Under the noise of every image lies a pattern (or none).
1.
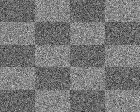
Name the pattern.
a checkerboard
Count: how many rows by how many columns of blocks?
5 by 4
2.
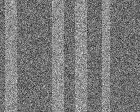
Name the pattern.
bands of columns
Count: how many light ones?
4
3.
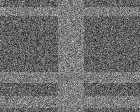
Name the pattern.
bands of rows crossing bands of columns
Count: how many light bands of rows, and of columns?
3 and 1
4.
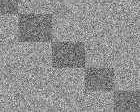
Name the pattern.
blocks along the diagonal
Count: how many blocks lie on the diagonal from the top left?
5
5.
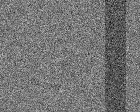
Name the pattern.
one band of columns
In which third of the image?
right
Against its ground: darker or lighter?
darker
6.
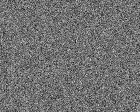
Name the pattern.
only noise
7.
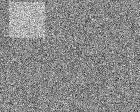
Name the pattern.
one block
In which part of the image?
top left
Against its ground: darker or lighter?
lighter
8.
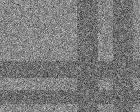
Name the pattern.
bands of rows crossing bands of columns
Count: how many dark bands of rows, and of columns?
2 and 2
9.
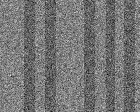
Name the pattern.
bands of columns
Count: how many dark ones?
5
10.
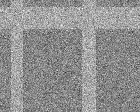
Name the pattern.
bands of rows crossing bands of columns
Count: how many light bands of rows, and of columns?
1 and 2
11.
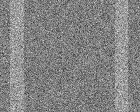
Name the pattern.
bands of columns
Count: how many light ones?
2
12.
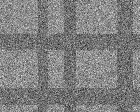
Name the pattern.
bands of rows crossing bands of columns
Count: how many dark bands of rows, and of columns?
2 and 3
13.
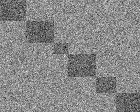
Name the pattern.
blocks along the diagonal
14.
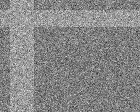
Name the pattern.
bands of rows crossing bands of columns
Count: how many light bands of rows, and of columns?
1 and 1
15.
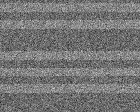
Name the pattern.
bands of rows
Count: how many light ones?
5
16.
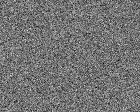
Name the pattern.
only noise
